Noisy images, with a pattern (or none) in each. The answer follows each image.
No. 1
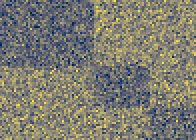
blocks along the diagonal
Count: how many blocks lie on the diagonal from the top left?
3
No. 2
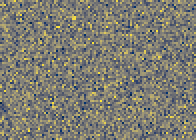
only noise
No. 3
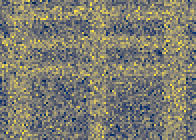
bands of rows crossing bands of columns
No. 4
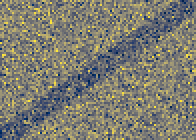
a diagonal band
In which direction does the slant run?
bottom left to top right
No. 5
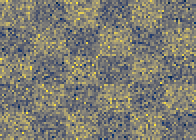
a checkerboard
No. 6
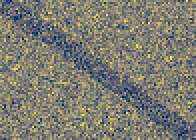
a diagonal band
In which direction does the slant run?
top left to bottom right
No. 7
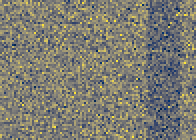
one band of columns
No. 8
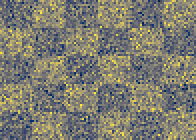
a checkerboard
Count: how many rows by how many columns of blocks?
5 by 6
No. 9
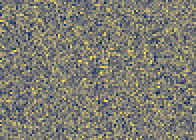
only noise
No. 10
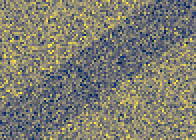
a diagonal band
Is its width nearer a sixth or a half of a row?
a half
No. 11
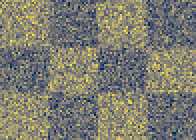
a checkerboard
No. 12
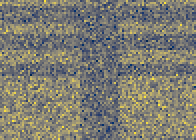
bands of rows crossing bands of columns
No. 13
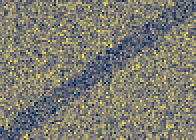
a diagonal band
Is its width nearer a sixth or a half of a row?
a sixth
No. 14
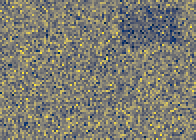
one block
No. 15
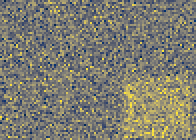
one block
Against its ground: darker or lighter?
lighter
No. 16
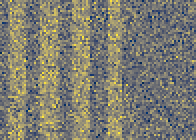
bands of columns
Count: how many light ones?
4
